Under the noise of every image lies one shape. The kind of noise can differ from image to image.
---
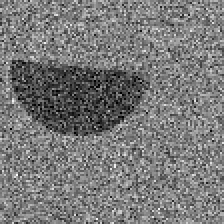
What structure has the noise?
independent entries
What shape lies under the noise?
half disc
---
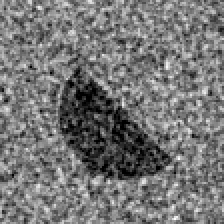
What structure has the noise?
blotchy
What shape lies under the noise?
half disc
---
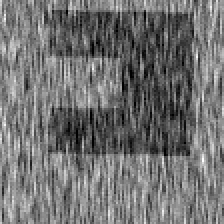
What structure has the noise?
streaked along the columns
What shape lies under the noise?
square with a notch
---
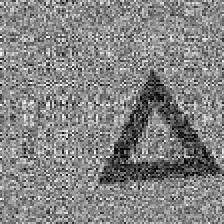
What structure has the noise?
low rank plus noise
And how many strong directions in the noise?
two
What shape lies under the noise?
triangle frame
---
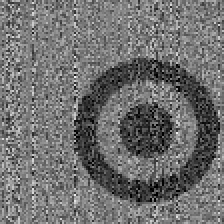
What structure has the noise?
columns of uneven size
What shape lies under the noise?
bullseye
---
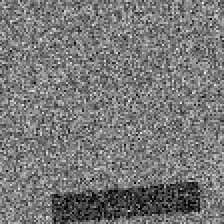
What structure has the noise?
independent entries
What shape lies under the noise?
bar
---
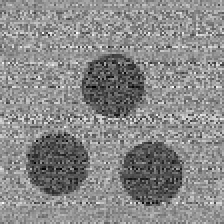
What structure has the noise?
rows of uneven size
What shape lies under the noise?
three dots
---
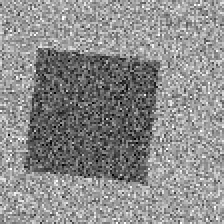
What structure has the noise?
independent entries
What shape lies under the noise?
square
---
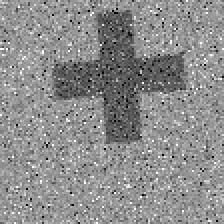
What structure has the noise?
heavy tails
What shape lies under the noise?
cross
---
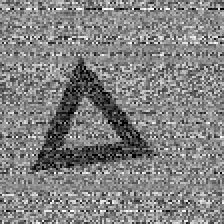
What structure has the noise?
rows of uneven size
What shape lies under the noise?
triangle frame
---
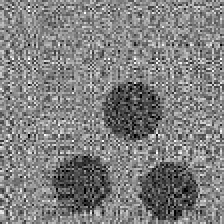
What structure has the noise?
low rank plus noise
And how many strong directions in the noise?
two
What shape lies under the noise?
three dots
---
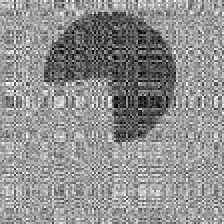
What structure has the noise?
low rank plus noise
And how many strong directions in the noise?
one
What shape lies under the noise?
disc with a wedge cut out
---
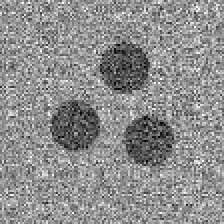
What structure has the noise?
low rank plus noise
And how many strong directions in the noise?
five to eight
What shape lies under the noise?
three dots
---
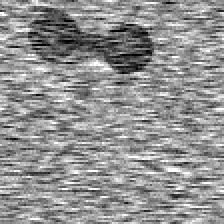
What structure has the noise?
streaked along the rows
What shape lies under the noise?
dumbbell
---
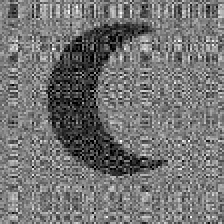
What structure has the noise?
low rank plus noise
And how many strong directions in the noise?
one
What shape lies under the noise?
crescent
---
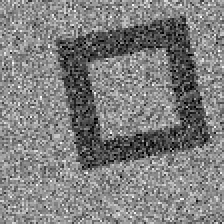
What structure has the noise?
independent entries
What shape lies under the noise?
square frame
